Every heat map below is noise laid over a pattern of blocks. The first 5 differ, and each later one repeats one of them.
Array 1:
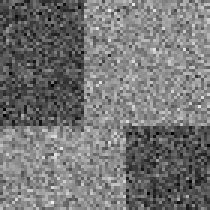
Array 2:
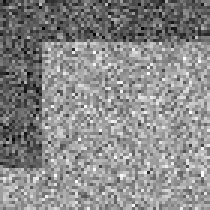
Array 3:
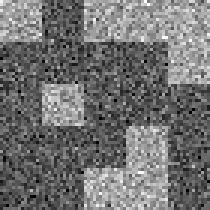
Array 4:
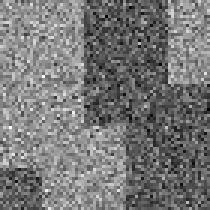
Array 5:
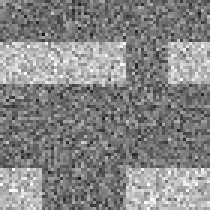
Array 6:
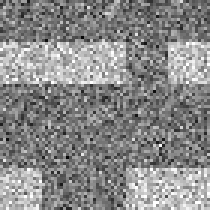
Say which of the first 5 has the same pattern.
5
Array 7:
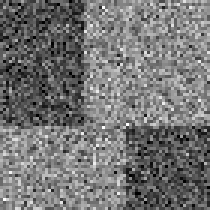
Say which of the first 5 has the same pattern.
1
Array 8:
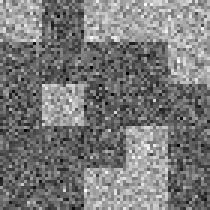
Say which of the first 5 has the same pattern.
3
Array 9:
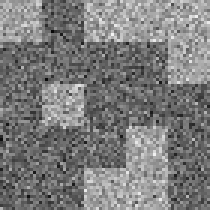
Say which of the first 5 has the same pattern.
3
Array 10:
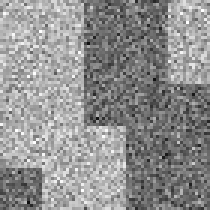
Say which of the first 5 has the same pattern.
4
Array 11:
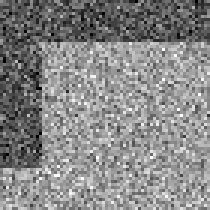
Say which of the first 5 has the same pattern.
2
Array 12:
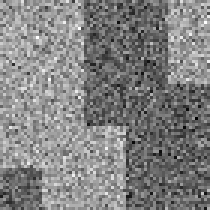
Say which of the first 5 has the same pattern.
4
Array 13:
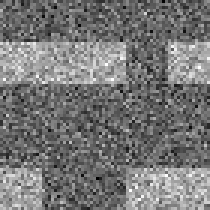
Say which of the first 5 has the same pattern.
5
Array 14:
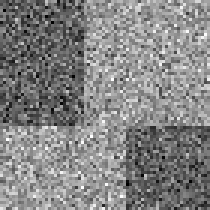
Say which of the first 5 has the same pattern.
1
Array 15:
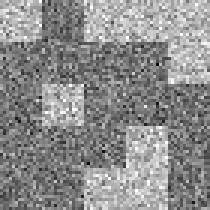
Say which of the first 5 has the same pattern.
3
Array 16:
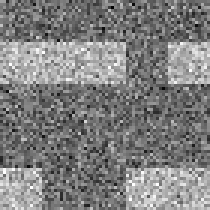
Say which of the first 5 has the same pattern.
5
